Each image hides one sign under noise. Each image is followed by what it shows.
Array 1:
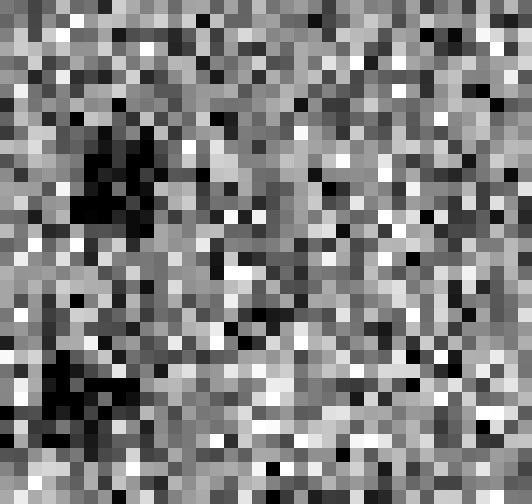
colon
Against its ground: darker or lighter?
darker
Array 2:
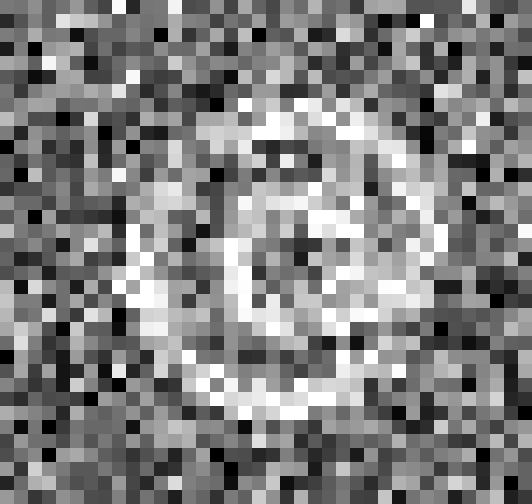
at sign
